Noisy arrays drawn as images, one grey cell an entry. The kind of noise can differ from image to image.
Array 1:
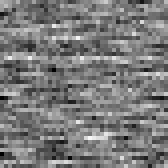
streaked along the rows
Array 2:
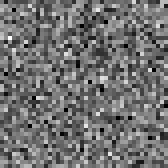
independent entries
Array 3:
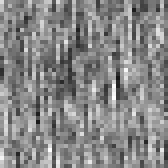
streaked along the columns
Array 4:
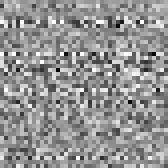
rows of uneven size
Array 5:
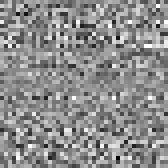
rows of uneven size
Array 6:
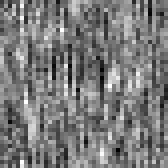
streaked along the columns
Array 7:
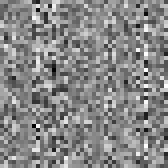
columns of uneven size
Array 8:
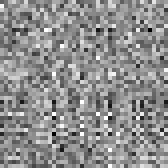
low rank plus noise
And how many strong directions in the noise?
one
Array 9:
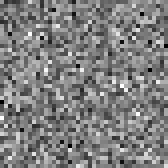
independent entries
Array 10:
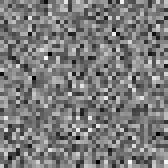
low rank plus noise
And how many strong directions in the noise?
five to eight
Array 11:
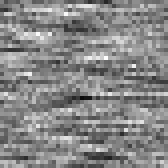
streaked along the rows
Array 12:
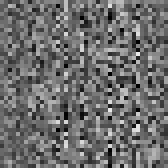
columns of uneven size
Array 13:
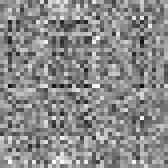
low rank plus noise
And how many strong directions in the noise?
one
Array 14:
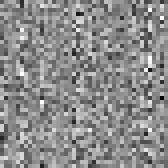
columns of uneven size
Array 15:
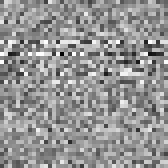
rows of uneven size
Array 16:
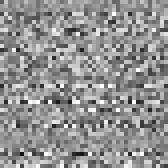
rows of uneven size
